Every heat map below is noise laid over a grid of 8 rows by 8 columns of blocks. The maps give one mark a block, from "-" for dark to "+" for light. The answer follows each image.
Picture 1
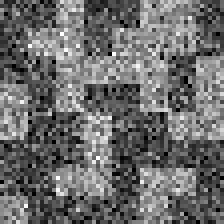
--+--++-
-++-+++-
--++++-+
+-+--+-+
+--+--++
---+----
--++-++-
+----+--
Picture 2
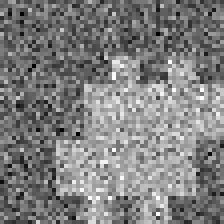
--------
--------
----+-+-
---+++++
---+++++
--+++++-
--+++++-
---+-+--
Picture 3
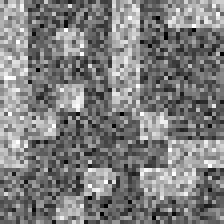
+---+-++
+-+-+---
+---+---
+-+-+---
++---+--
+-----++
---+-++-
--+-----
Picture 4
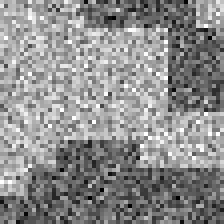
+++----+
++++++--
++++++--
++++++--
++++++++
++---+++
+-------
--------
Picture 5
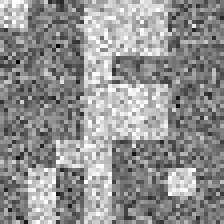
+--+++--
---+++--
---+----
---+++--
---+++--
--++----
-+-+--+-
-+-+----
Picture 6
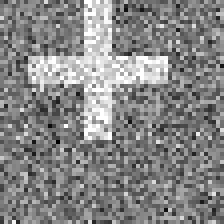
---+----
---+----
-+++++--
---+----
---+----
--------
--------
--------
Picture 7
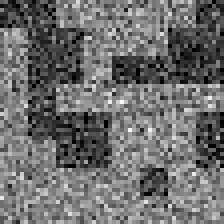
--+++++-
+--+++--
+--+----
+-++++++
+---+++-
++--+++-
+++++-++
++++++++
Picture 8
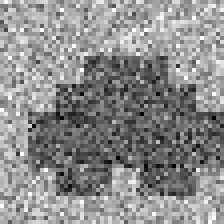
++++++++
++++++++
+++---++
++-----+
+-------
+-------
++--+--+
++++++++
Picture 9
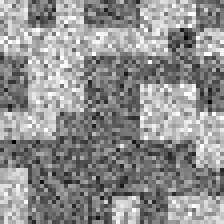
+-+--++-
++++++-+
-++-----
-++--++-
++---+++
-------+
+-------
+---+-++
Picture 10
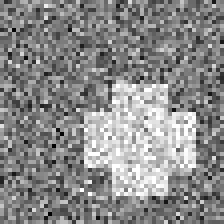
--------
--------
--------
----++--
---++++-
---++++-
----++--
--------
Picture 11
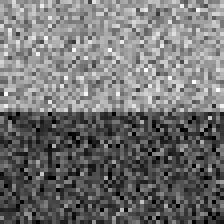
++++++++
++++++++
++++++++
++++++++
--------
--------
--------
--------
